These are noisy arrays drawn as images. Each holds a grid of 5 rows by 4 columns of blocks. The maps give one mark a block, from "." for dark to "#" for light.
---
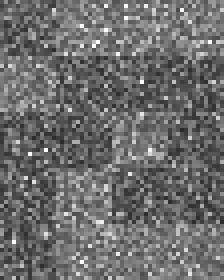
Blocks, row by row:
.###
#...
..#.
.#..
.###
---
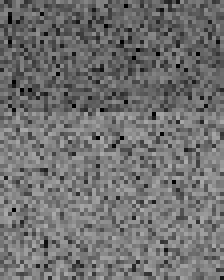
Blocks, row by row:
....
....
####
####
####
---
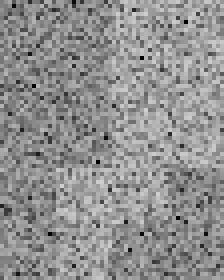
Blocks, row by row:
..##
..##
..##
.##.
.#..
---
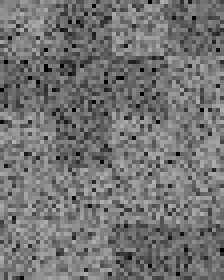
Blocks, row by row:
#.#.
...#
#.##
####
##..
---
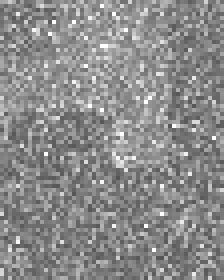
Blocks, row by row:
.##.
###.
..#.
....
....
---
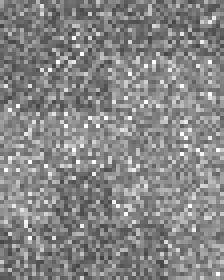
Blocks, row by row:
....
..##
####
#.##
...#
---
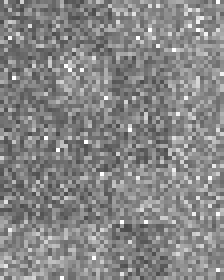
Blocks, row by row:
..##
.#.#
...#
..##
##.#
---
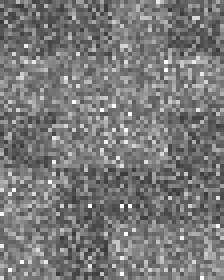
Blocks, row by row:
..#.
####
.##.
#...
#.##
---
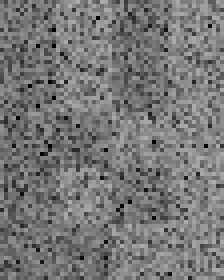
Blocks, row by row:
.#.#
.#.#
..##
.#.#
..##
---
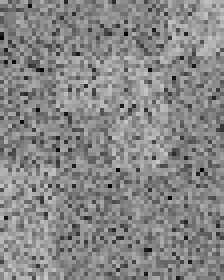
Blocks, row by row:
...#
.##.
..#.
#...
#...
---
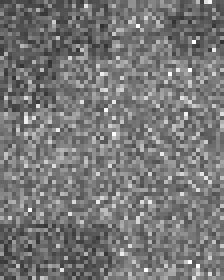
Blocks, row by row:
..#.
.###
####
####
..##
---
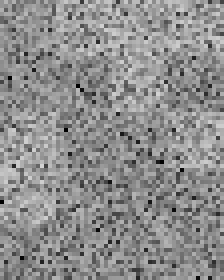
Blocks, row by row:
.###
..#.
#..#
#...
....
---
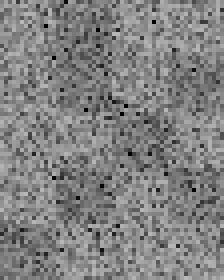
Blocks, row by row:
#.##
#.#.
##.#
#.#.
.###
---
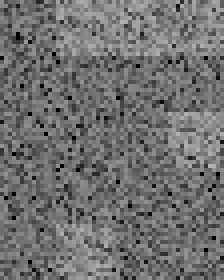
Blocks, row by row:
.###
....
...#
....
.#..
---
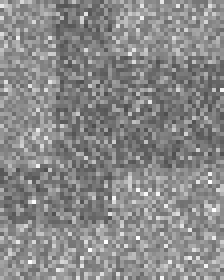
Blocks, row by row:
#.##
#...
#...
..##
####
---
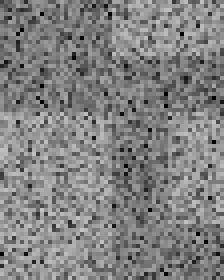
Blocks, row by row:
..##
....
##.#
##.#
##..
